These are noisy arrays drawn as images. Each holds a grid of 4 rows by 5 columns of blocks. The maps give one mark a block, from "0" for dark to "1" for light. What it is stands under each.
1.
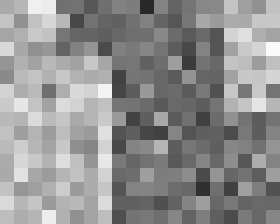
10001
11001
11000
11000
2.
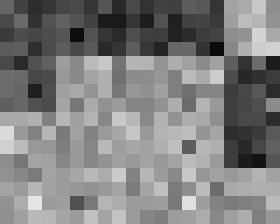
00001
01110
11110
11111
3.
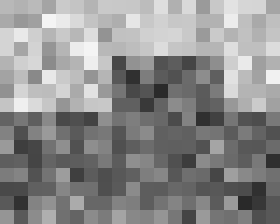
11111
11001
00000
00000
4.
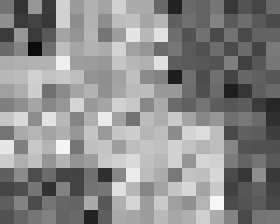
01100
11100
11110
00110
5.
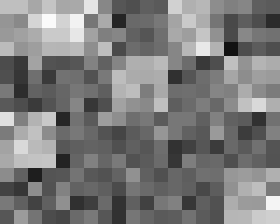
11010
00101
10000
00001
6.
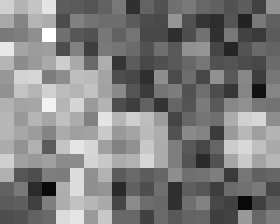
10000
11000
11101
01000
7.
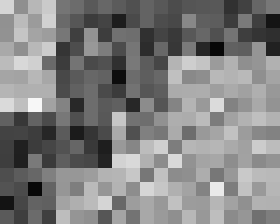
10000
10011
00111
01111
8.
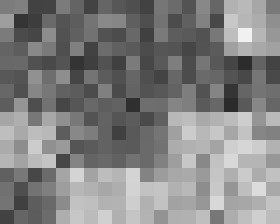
00001
00000
10011
01111
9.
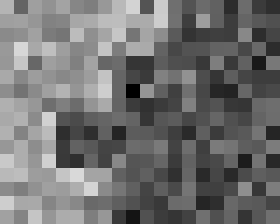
11100
11000
10000
11000
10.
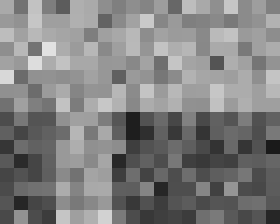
11111
11111
01000
01000
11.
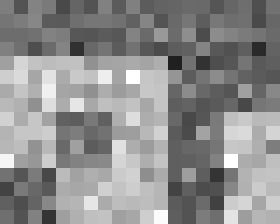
00000
11100
10101
01101
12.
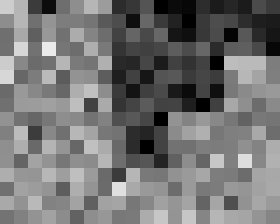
11000
11001
11011
11111
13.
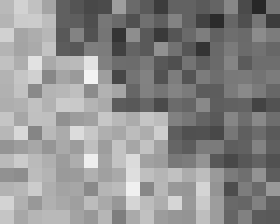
10000
11000
11100
11110
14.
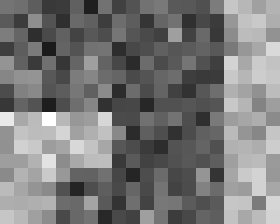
00001
00001
11001
10001
